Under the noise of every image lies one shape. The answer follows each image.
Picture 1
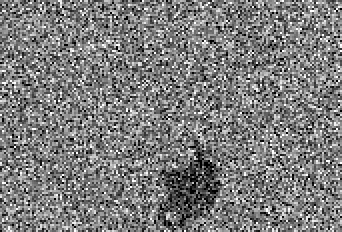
teapot
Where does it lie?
bottom middle
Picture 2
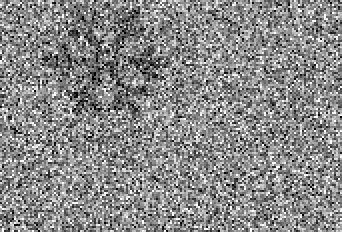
snowflake
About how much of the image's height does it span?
half
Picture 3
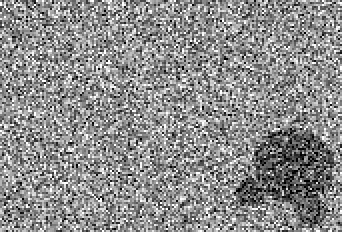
bear's head
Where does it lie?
bottom right
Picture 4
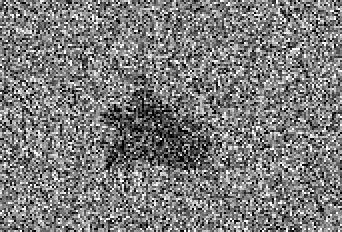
bell
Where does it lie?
centre
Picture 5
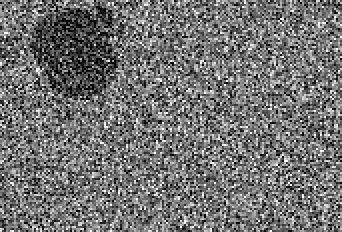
apple
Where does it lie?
top left
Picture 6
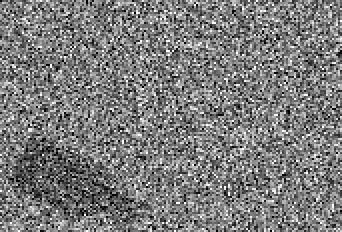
bottle
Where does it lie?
bottom left
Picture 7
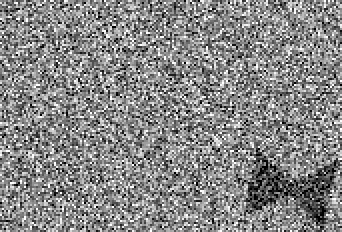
bow tie
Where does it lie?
bottom right
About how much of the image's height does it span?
a third
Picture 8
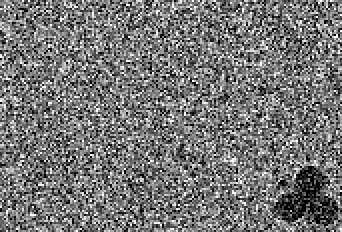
club
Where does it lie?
bottom right
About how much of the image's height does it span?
a quarter
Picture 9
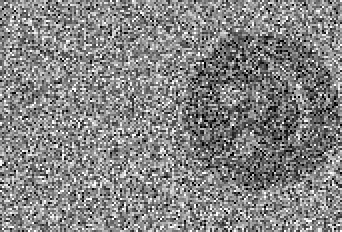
smiling face
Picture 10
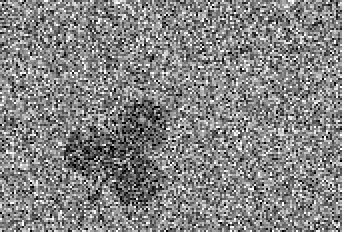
club
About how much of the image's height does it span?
half
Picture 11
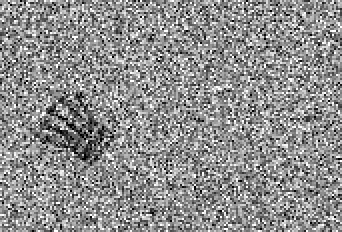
chess queen
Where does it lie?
middle left
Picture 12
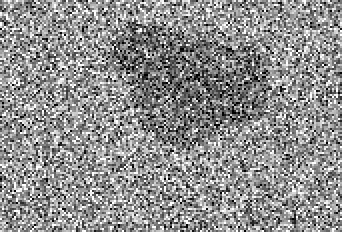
cloud
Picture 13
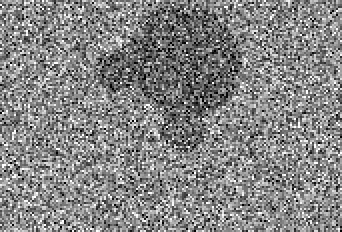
bear's head
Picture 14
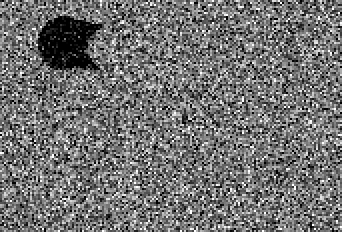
cat's head
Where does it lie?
top left
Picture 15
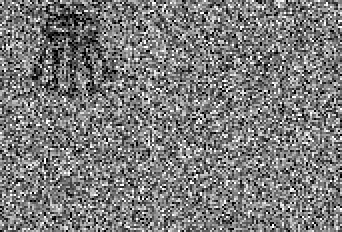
chess queen
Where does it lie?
top left
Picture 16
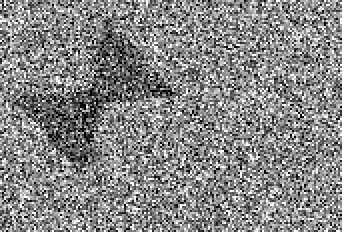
bow tie
